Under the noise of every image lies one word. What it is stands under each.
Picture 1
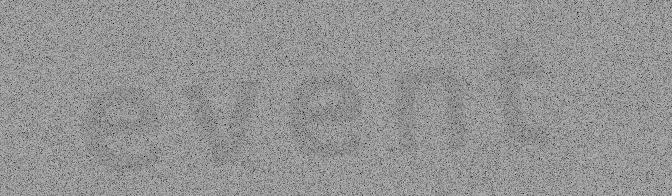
event
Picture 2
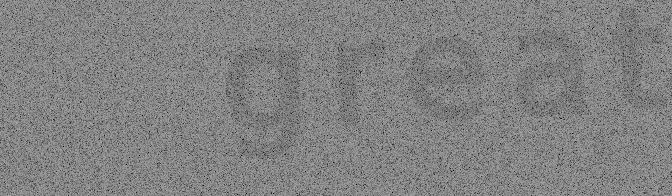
great
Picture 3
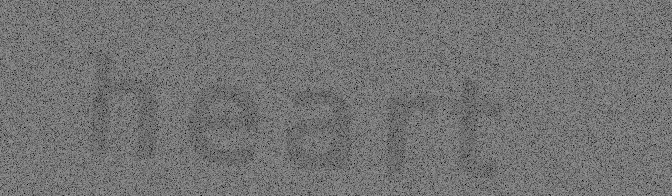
heart
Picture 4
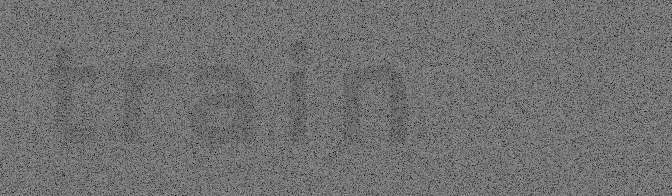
train
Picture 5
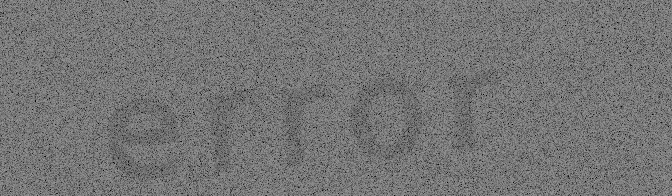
error
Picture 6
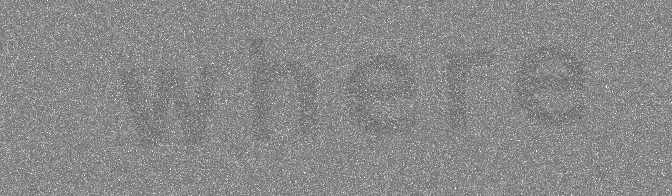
where
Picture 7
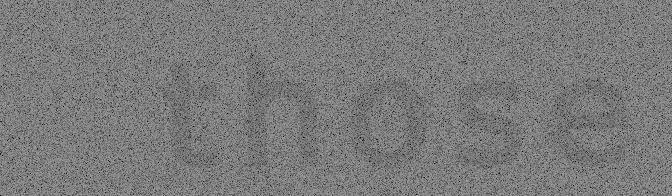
those
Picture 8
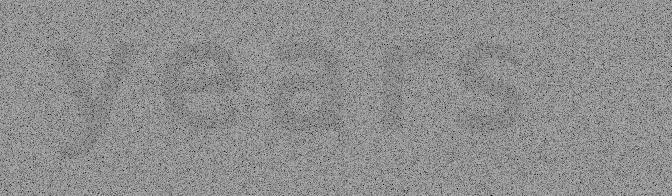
years
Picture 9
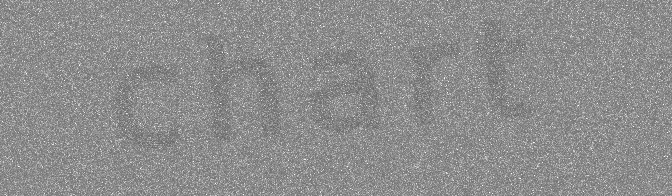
chart
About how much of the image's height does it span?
two thirds
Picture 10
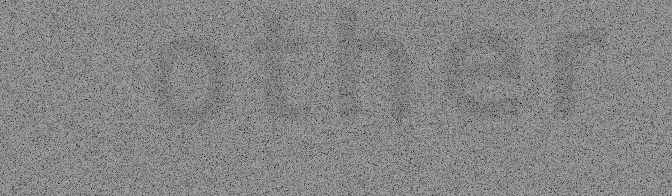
other
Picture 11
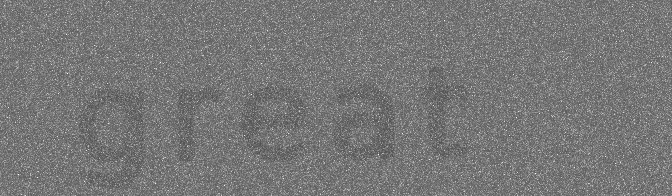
great
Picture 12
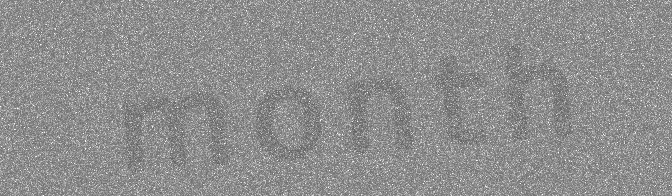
month
